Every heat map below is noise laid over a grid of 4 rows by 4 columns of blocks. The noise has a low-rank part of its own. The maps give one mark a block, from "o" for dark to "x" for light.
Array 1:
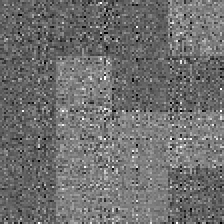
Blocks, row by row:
ooox
oxoo
oxxx
oxxo
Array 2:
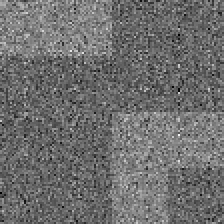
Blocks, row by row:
xxoo
oooo
ooxx
ooxo
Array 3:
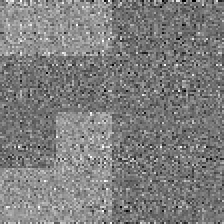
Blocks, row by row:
xxoo
oooo
oxoo
xxoo
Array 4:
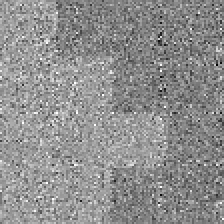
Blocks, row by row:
xooo
xxoo
xxxo
xxoo
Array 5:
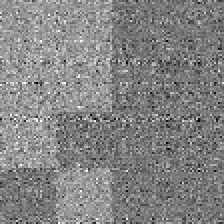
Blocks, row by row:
xxoo
xxoo
xooo
oxoo
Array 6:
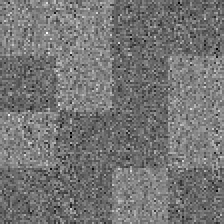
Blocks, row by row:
xxoo
oxox
xoox
ooxo
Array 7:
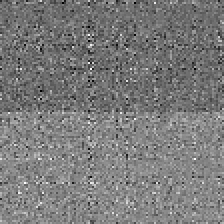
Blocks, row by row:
oooo
oooo
xxxx
xxxx
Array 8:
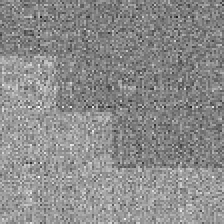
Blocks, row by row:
oooo
xooo
xxoo
xxxx
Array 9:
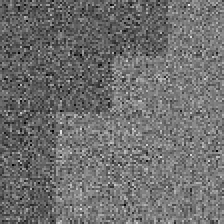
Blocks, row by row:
ooox
ooxx
oxxx
oxxx
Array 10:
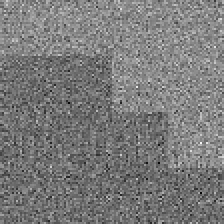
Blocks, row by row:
xxxx
ooxx
ooox
oooo
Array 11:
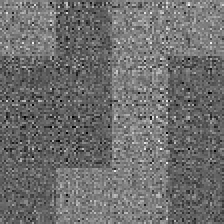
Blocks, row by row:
xoxx
ooxo
ooxo
oxxo
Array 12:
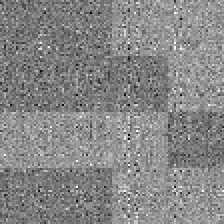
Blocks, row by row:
ooxx
ooox
xxxo
ooxx
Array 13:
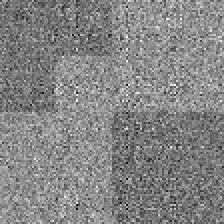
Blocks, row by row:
ooxx
oxxx
xxoo
xxoo
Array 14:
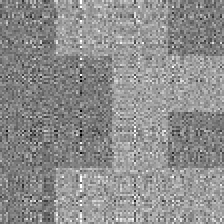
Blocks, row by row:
oxxo
ooxx
ooxo
oxxx
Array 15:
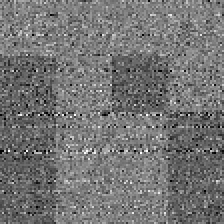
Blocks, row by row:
xxxx
oxox
oxxo
oxxo
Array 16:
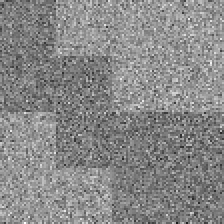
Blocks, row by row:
oxxx
ooxx
xooo
xxoo
